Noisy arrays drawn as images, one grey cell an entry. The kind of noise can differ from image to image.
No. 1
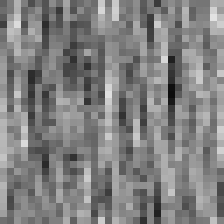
streaked along the columns
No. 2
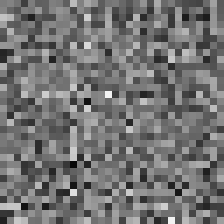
low rank plus noise
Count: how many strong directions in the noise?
three or four
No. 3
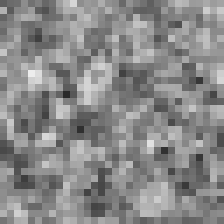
blotchy
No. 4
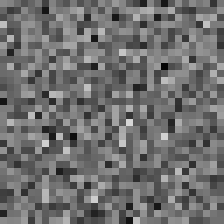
independent entries
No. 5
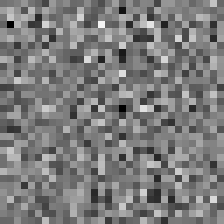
low rank plus noise
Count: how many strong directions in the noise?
three or four
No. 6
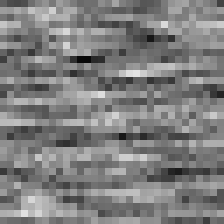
streaked along the rows
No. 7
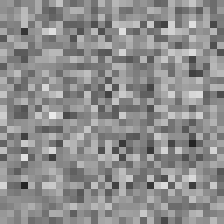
low rank plus noise
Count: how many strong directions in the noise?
two
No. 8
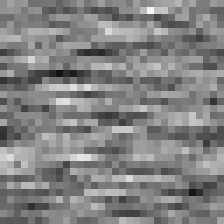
streaked along the rows
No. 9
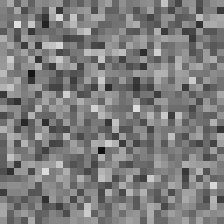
independent entries
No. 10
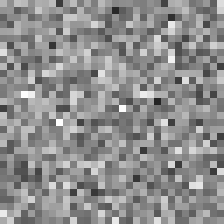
independent entries
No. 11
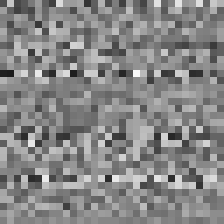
rows of uneven size
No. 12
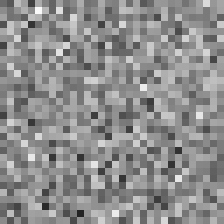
independent entries
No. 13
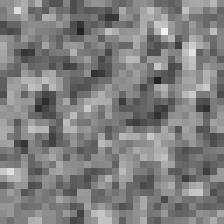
blotchy
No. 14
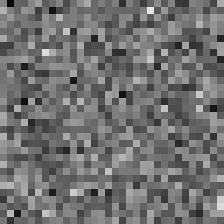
independent entries
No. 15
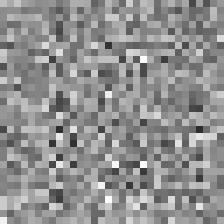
low rank plus noise
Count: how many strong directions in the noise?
three or four
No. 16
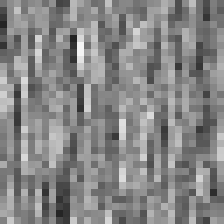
streaked along the columns
